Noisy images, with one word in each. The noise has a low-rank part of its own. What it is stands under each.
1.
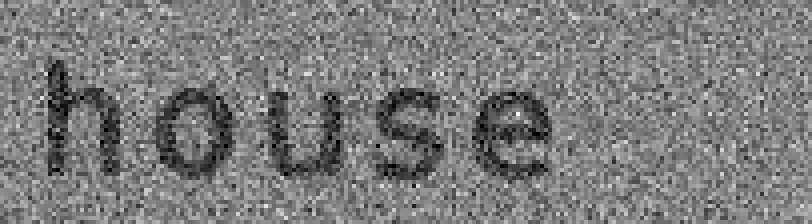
house
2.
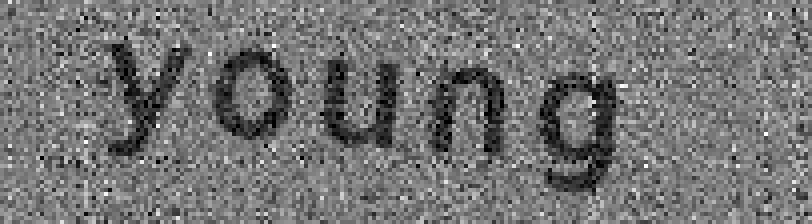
young
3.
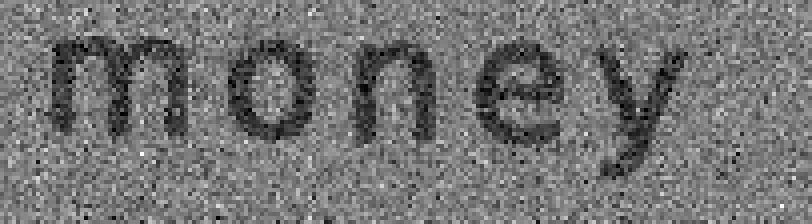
money
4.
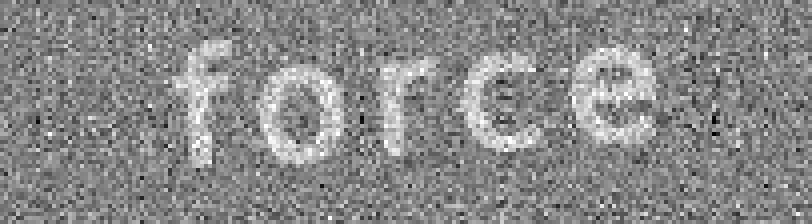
force
